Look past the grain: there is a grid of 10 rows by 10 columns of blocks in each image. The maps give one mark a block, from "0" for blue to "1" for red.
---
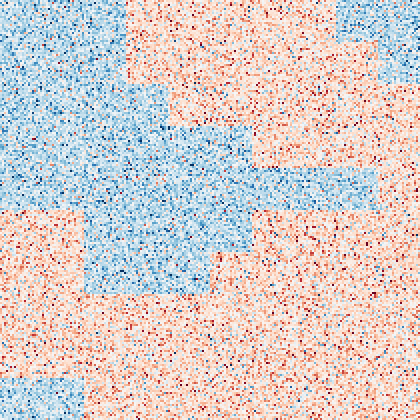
0001111100
0001111110
0000111111
0000001111
0000000001
1100001111
1100011111
1111111111
1111111111
0011111111
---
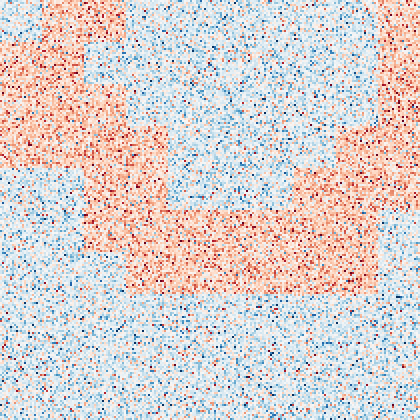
0110000001
1100000001
1110000001
1111000011
0011000111
0011111110
0001111110
0000000000
0000000000
0000000000
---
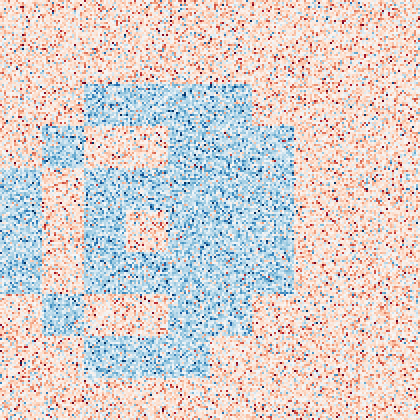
1111111111
1111111111
1100001111
1011000111
0100000111
0101000111
0100000111
1011001111
1100011111
1111111111
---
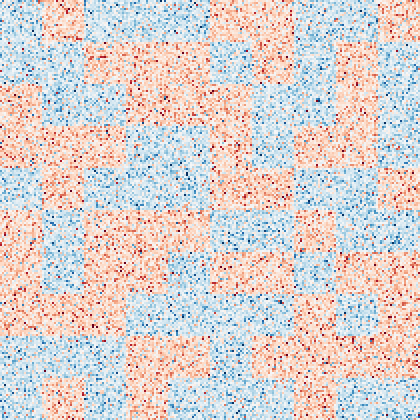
0100011001
0011101010
1001110010
1110010110
0100011001
1011100100
1011011011
1110000101
0001101111
0101000100
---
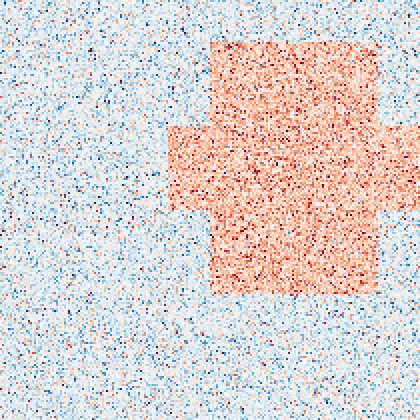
0000000000
0000011110
0000011110
0000111111
0000111111
0000011110
0000011110
0000000000
0000000000
0000000000
